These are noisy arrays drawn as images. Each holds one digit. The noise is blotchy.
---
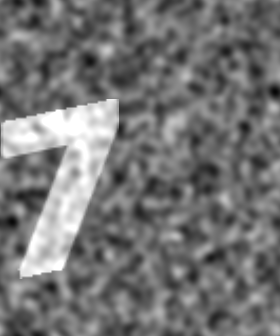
light 7
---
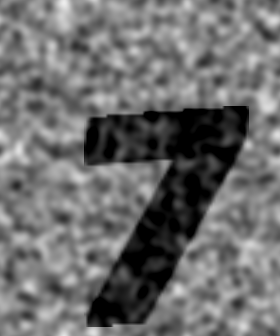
dark 7
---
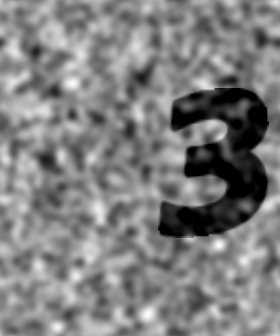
dark 3, middle right
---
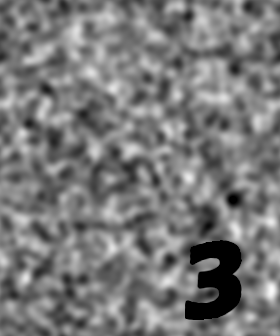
dark 3, bottom right
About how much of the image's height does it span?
a quarter
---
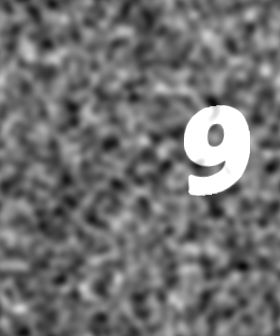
light 9, middle right
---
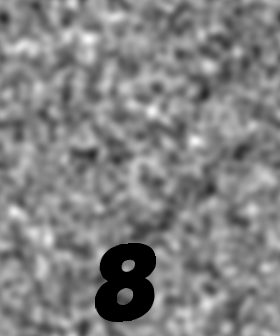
dark 8, bottom middle
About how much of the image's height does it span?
a quarter
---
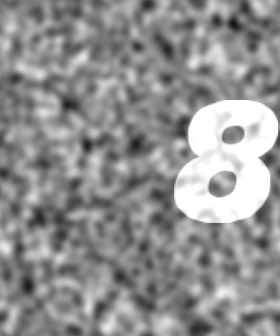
light 8, middle right
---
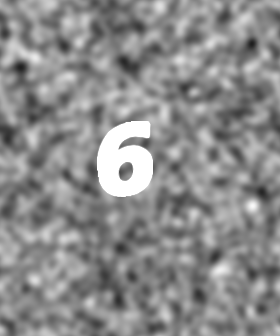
light 6, centre
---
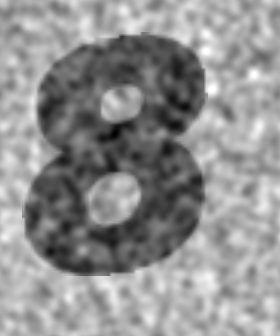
dark 8
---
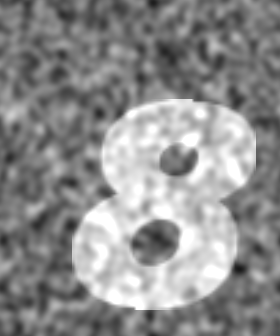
light 8
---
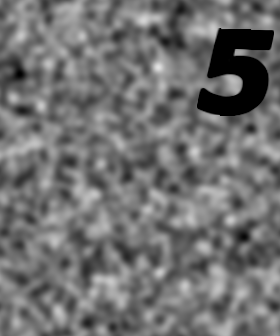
dark 5, top right
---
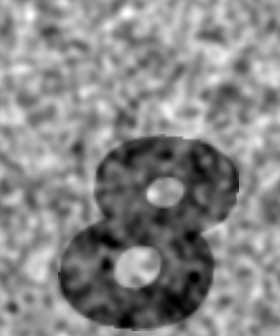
dark 8
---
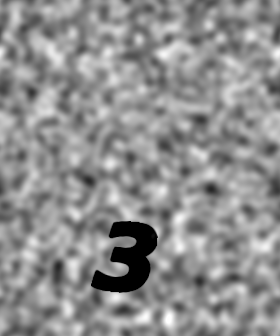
dark 3, bottom middle
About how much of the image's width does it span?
a quarter
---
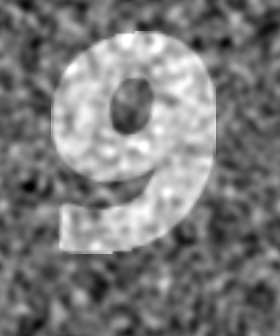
light 9
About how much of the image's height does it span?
two thirds
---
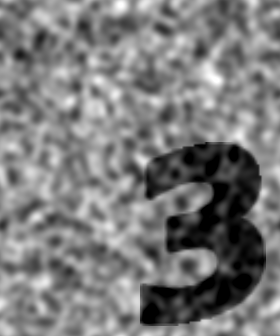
dark 3
